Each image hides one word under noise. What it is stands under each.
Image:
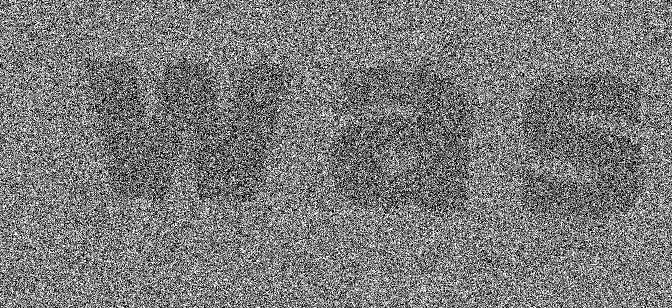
was
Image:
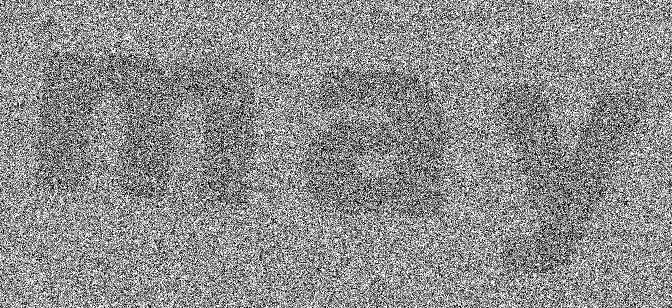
may
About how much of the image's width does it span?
nearly all
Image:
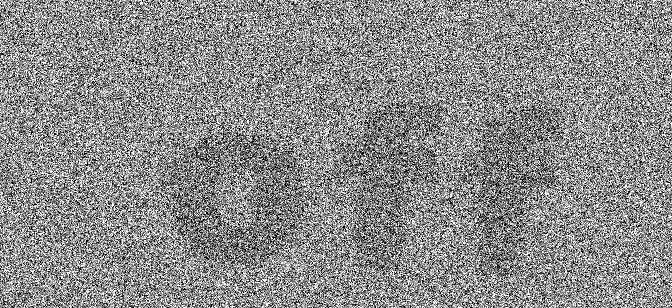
off
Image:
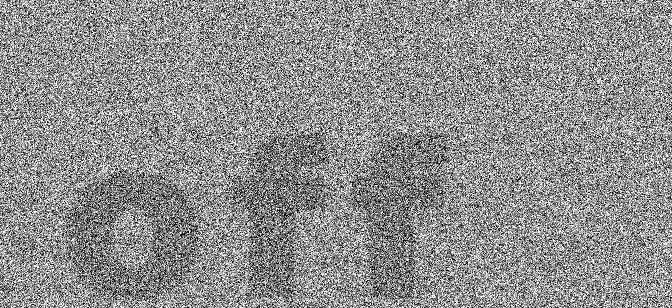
off
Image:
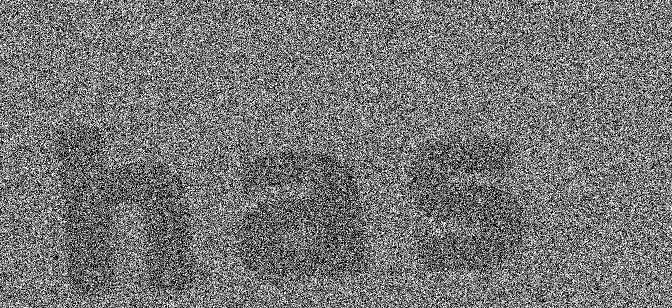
has
